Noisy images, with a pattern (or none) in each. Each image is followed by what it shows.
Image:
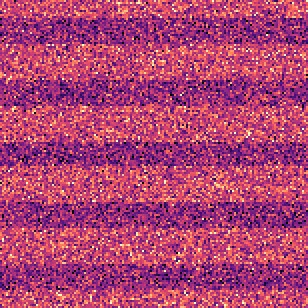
horizontal stripes
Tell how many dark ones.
5
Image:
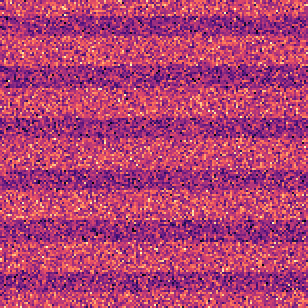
horizontal stripes
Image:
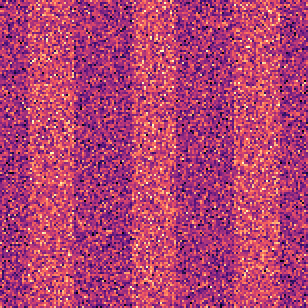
vertical stripes
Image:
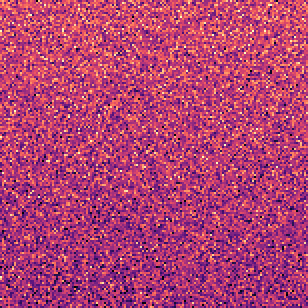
a smooth slope
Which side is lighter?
top
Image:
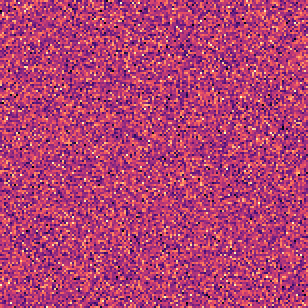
only noise
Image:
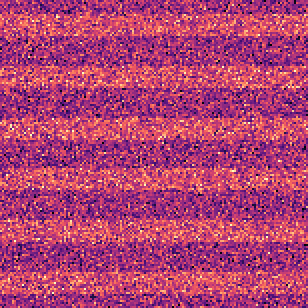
horizontal stripes
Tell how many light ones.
6
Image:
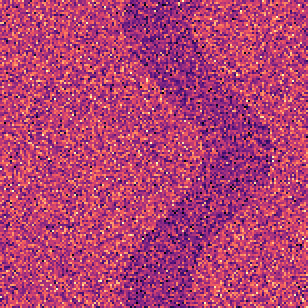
a wavy band
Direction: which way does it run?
top to bottom
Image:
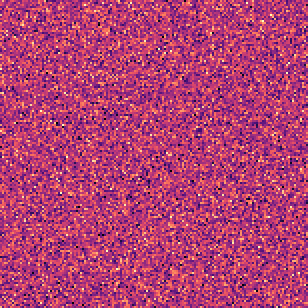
only noise
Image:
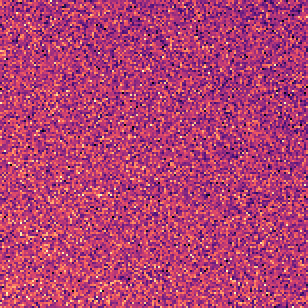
a smooth slope
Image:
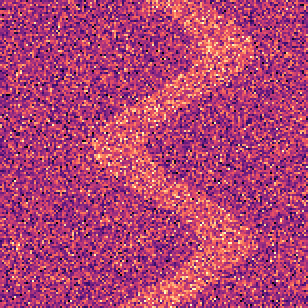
a wavy band
